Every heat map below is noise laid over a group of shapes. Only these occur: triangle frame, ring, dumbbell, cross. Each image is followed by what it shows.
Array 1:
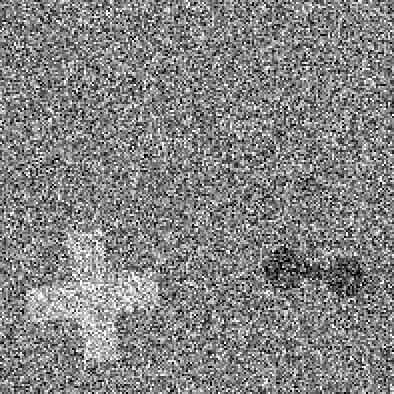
bottom left: light cross; bottom right: dark dumbbell
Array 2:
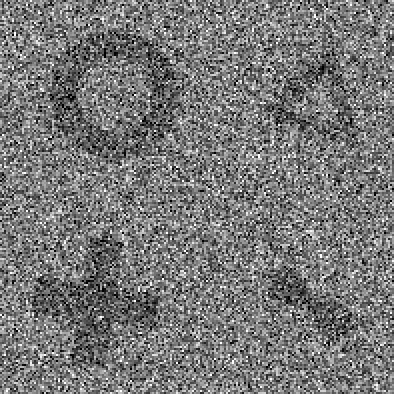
top left: dark ring; top right: dark triangle frame; bottom left: dark cross; bottom right: dark dumbbell
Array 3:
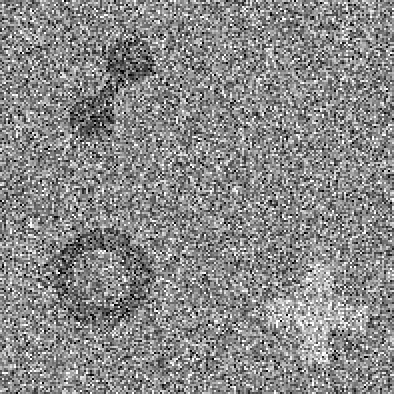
top left: dark dumbbell; bottom left: dark ring; bottom right: light cross
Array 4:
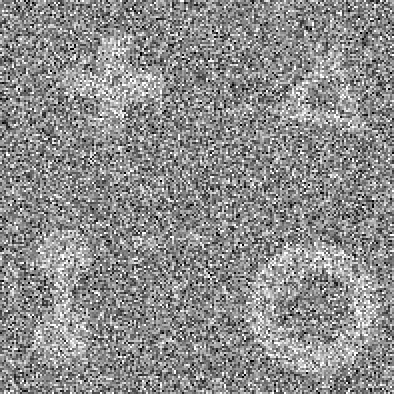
top left: light cross; top right: light triangle frame; bottom left: light dumbbell; bottom right: light ring
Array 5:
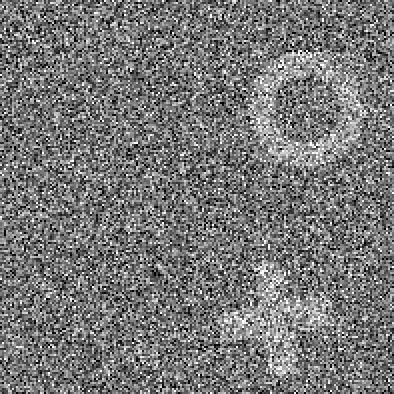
top right: light ring; bottom right: light cross
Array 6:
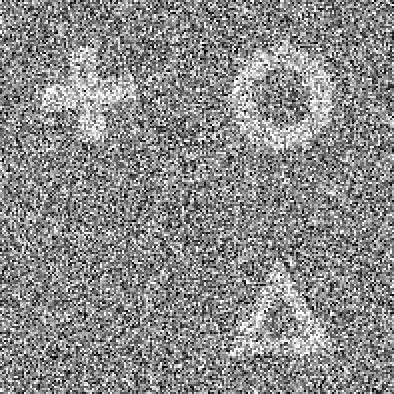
top left: light cross; top right: light ring; bottom right: light triangle frame
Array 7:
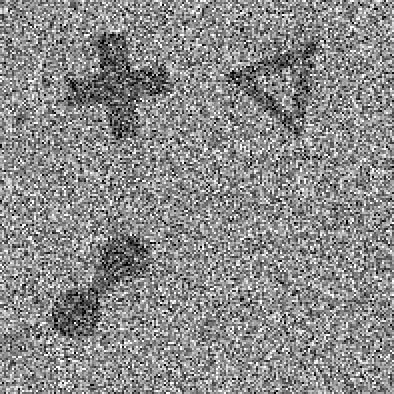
top left: dark cross; top right: dark triangle frame; bottom left: dark dumbbell
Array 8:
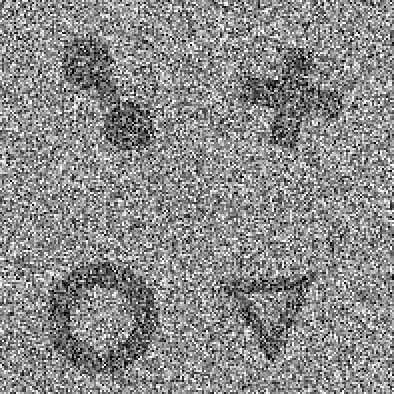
top left: dark dumbbell; top right: dark cross; bottom left: dark ring; bottom right: dark triangle frame
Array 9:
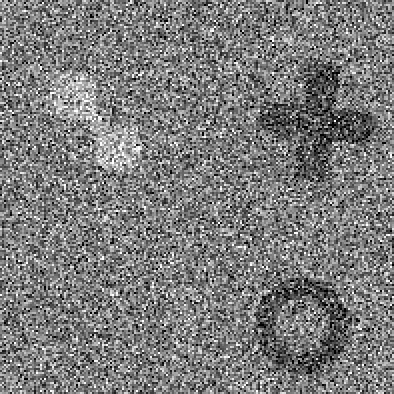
top left: light dumbbell; top right: dark cross; bottom right: dark ring
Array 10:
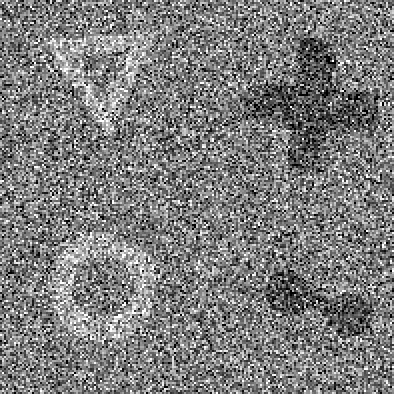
top left: light triangle frame; top right: dark cross; bottom left: light ring; bottom right: dark dumbbell
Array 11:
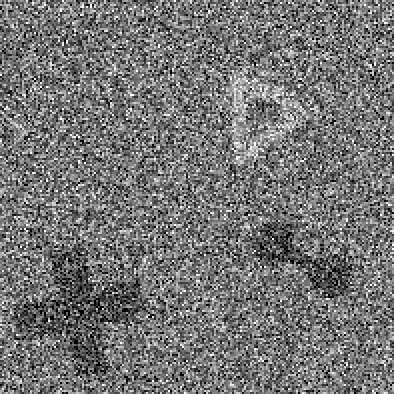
top right: light triangle frame; bottom left: dark cross; bottom right: dark dumbbell
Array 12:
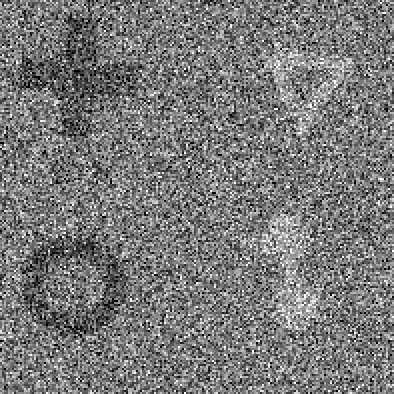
top left: dark cross; top right: light triangle frame; bottom left: dark ring; bottom right: light dumbbell
